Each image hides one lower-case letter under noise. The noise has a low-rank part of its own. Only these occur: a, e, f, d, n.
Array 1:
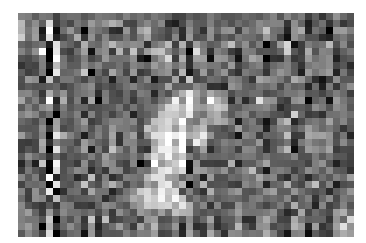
f
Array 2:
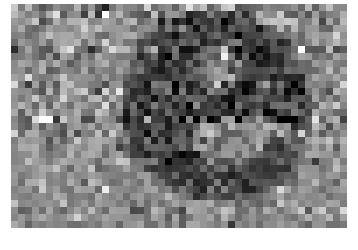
e
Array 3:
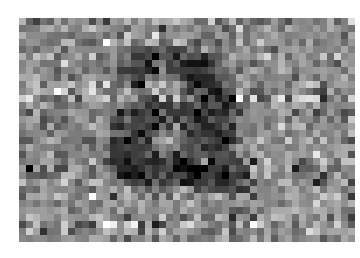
a
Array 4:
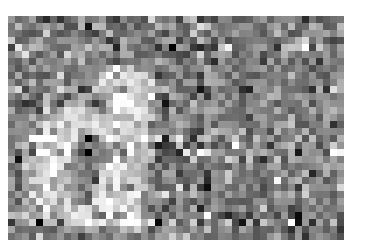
d
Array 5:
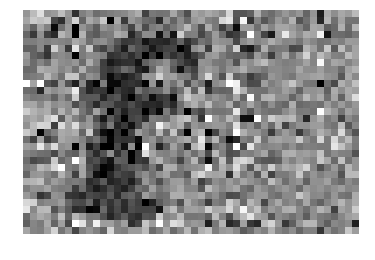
f
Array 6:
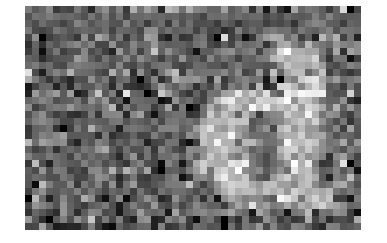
d
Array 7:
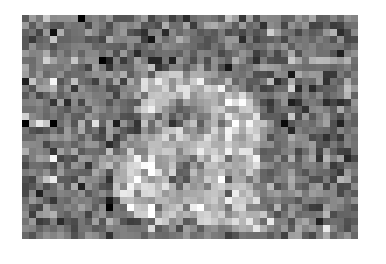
a
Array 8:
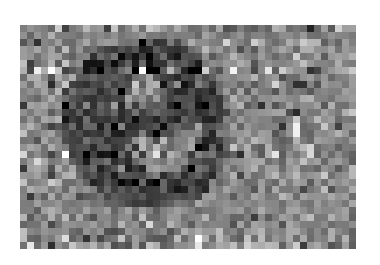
e
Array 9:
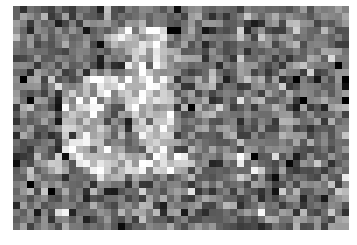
d
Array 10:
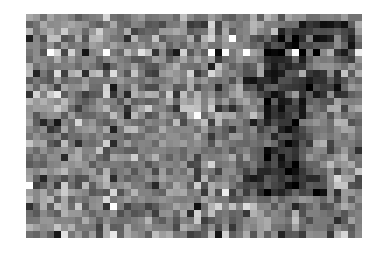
f
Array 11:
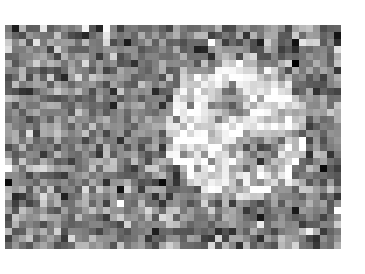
e
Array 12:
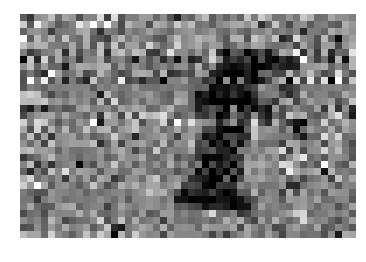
f
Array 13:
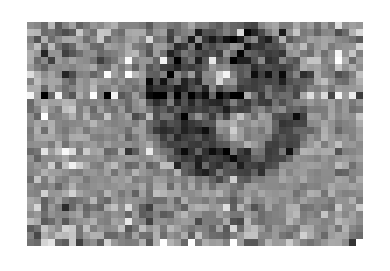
e
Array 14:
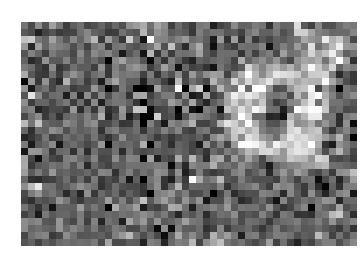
d
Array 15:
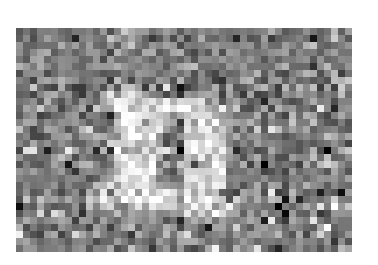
n
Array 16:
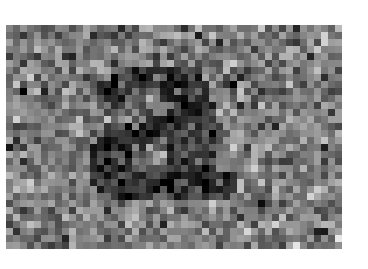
a
